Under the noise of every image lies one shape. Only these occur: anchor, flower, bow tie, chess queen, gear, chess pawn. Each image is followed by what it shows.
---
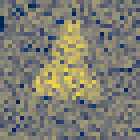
chess pawn
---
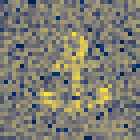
anchor
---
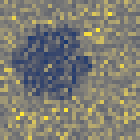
flower
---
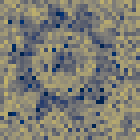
gear
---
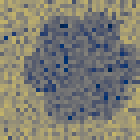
flower
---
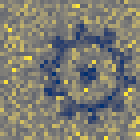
gear
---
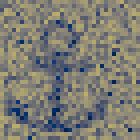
anchor
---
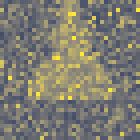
chess pawn
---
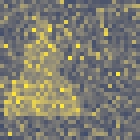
chess pawn
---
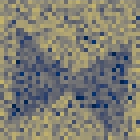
bow tie
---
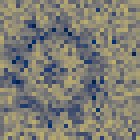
gear
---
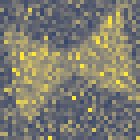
bow tie
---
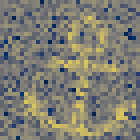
anchor
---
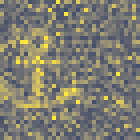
anchor
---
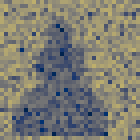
chess pawn
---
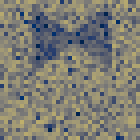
bow tie
